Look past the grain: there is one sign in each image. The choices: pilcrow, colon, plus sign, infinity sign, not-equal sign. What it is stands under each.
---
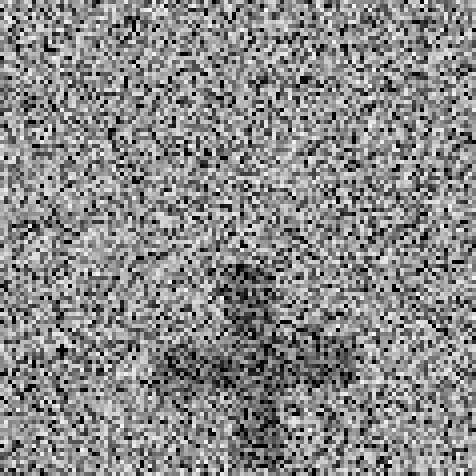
plus sign
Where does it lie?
bottom middle
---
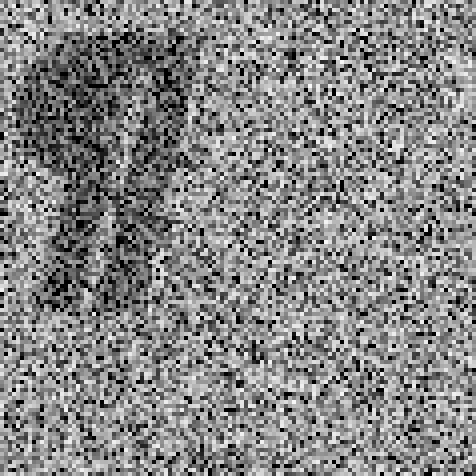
pilcrow
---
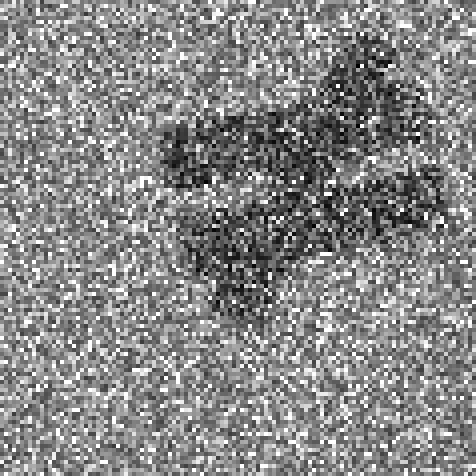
not-equal sign
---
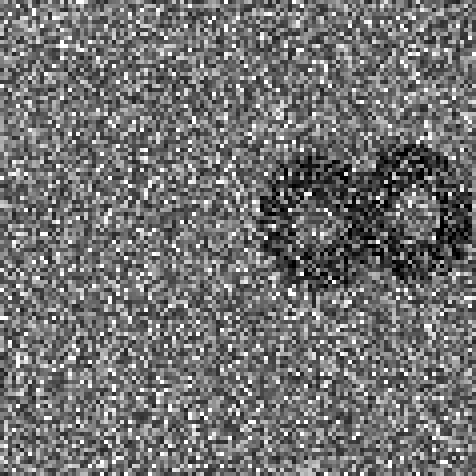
infinity sign
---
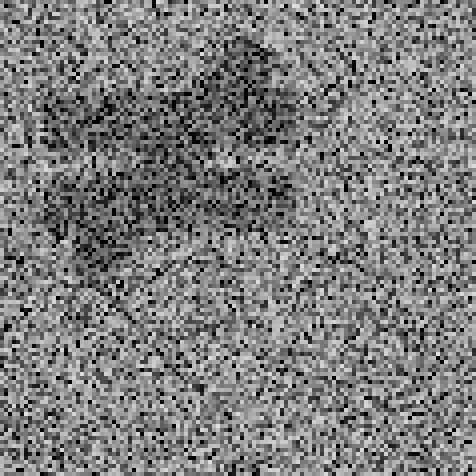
not-equal sign
